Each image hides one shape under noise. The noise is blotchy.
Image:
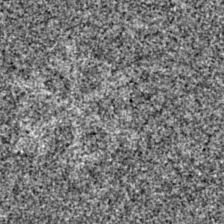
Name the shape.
snowflake
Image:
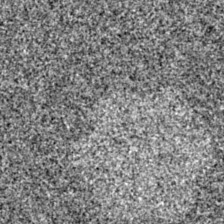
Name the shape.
flower
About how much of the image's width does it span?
two thirds
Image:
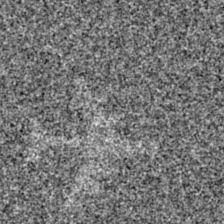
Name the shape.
airplane
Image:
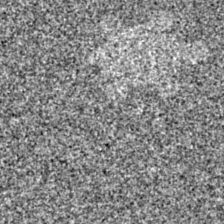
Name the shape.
turtle
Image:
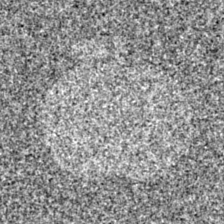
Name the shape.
apple
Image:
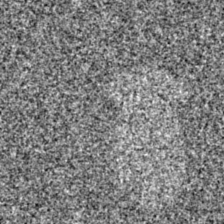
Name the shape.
footprint
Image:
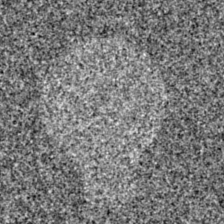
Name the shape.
light bulb
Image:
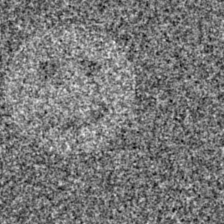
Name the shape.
smiling face
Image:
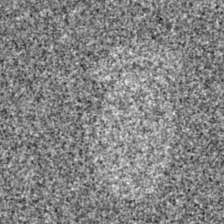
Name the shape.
footprint
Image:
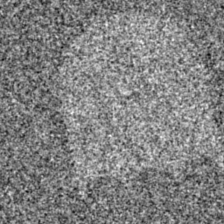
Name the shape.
ghost
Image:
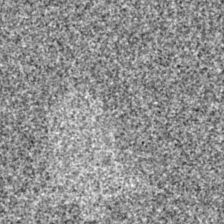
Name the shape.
bell
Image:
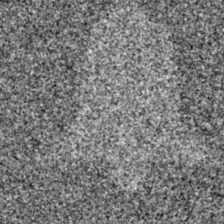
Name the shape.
bell
